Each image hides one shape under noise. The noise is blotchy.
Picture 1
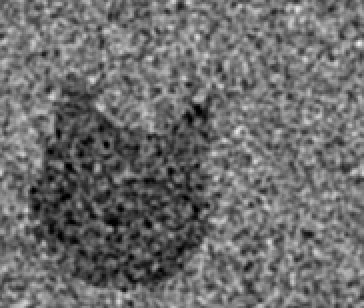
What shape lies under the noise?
cat's head
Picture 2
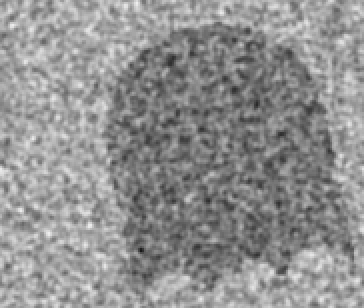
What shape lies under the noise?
ghost
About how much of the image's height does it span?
nearly all
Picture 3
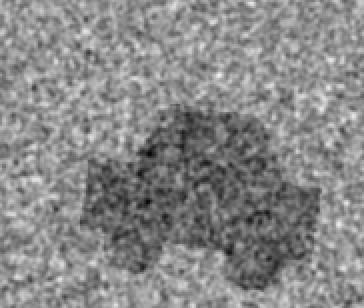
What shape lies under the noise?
car
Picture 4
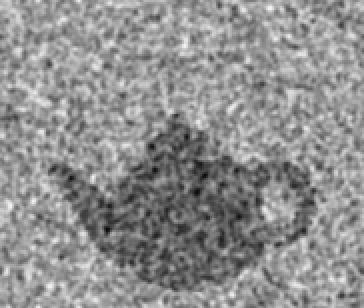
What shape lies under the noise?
teapot
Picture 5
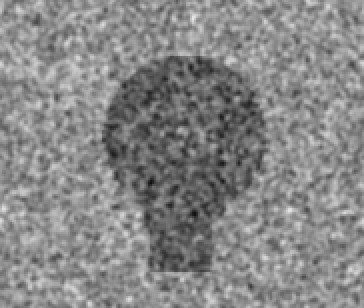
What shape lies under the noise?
light bulb
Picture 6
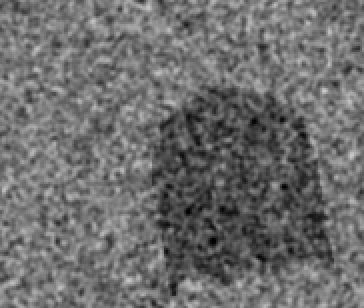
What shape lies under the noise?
ghost
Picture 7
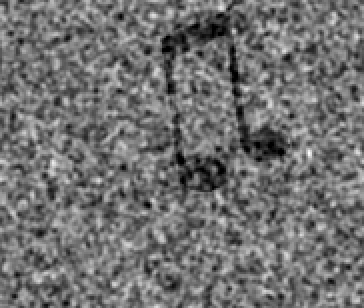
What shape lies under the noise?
pair of musical notes
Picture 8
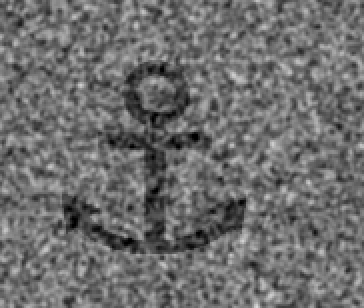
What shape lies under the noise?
anchor
